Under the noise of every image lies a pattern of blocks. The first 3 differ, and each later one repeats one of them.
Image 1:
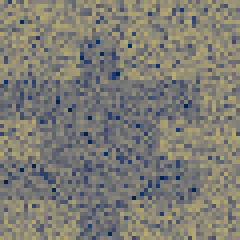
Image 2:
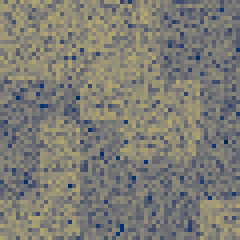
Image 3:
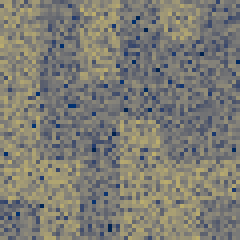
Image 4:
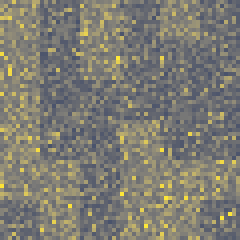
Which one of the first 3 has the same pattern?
3
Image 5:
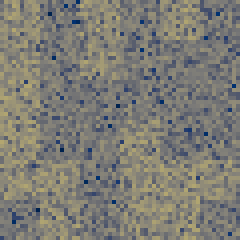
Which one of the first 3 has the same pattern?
3
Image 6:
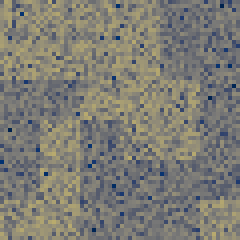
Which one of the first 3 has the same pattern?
2
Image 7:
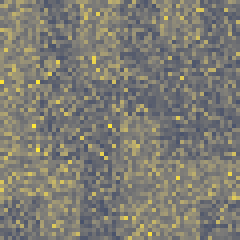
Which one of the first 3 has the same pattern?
3
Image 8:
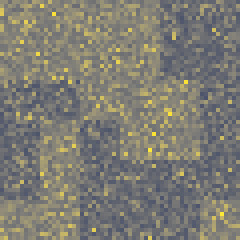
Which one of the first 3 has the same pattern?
2
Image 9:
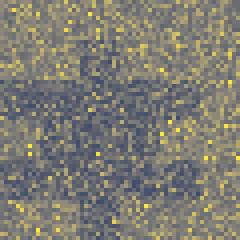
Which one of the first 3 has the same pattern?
1
